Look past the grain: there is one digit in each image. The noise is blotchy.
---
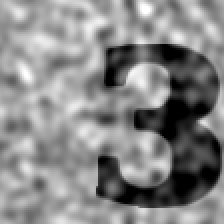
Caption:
dark 3
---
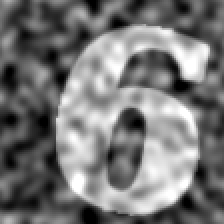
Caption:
light 6
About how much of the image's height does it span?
nearly all
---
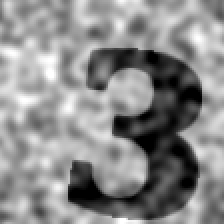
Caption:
dark 3
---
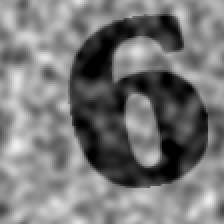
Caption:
dark 6
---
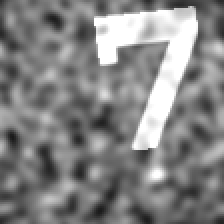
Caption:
light 7
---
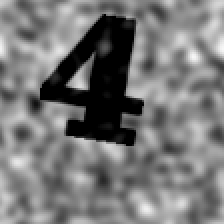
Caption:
dark 4
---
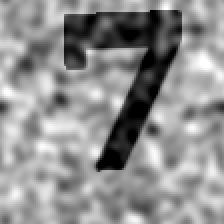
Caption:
dark 7
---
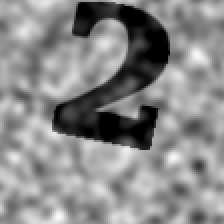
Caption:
dark 2
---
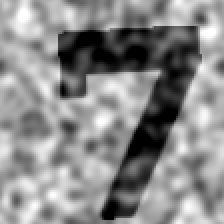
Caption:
dark 7
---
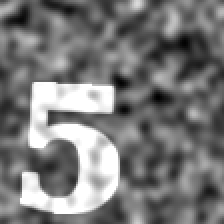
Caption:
light 5
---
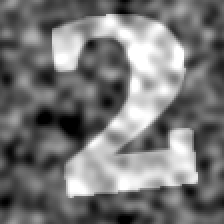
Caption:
light 2
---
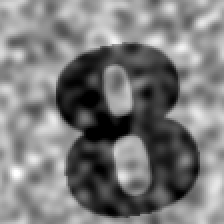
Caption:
dark 8
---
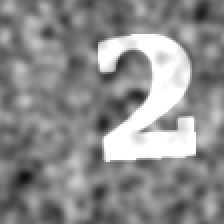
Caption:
light 2
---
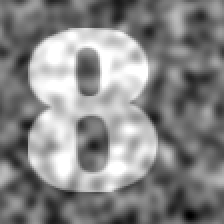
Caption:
light 8
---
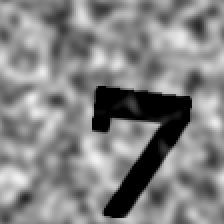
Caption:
dark 7
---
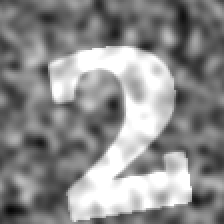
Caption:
light 2
